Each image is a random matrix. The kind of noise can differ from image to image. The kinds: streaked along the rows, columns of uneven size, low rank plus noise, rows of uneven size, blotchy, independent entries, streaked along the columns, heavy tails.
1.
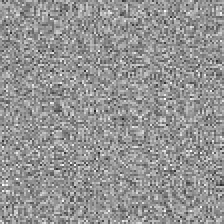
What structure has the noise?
low rank plus noise
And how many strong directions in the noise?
five to eight
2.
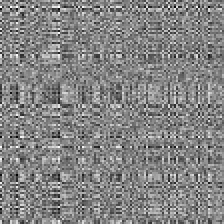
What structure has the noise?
low rank plus noise
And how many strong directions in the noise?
one
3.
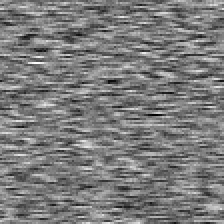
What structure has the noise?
streaked along the rows
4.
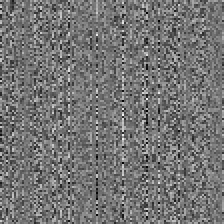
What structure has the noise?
columns of uneven size
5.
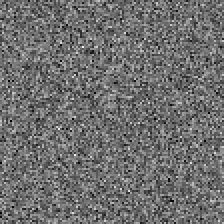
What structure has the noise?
independent entries
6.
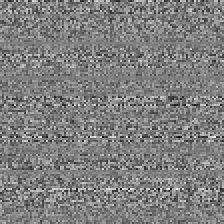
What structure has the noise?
rows of uneven size
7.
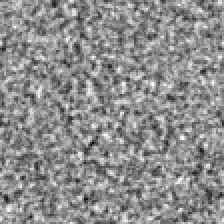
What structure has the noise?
blotchy
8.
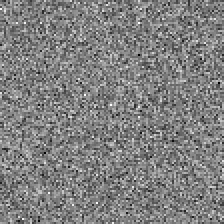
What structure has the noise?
independent entries
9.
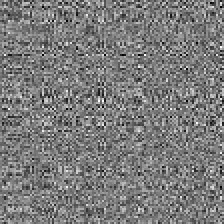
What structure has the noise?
low rank plus noise
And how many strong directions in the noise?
three or four
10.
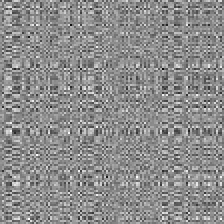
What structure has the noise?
low rank plus noise
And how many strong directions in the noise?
one
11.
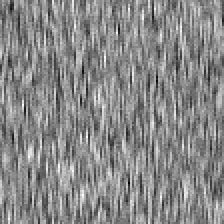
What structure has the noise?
streaked along the columns
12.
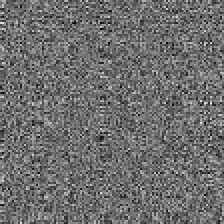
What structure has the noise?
low rank plus noise
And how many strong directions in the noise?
five to eight
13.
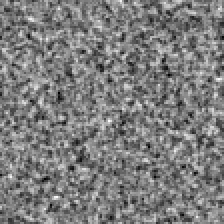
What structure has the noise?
blotchy
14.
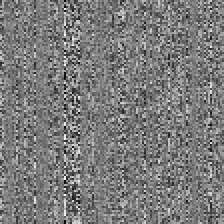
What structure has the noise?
columns of uneven size
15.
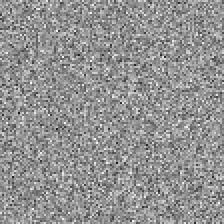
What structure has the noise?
independent entries
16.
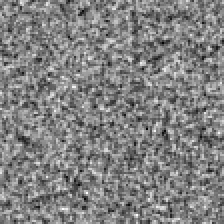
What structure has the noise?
blotchy
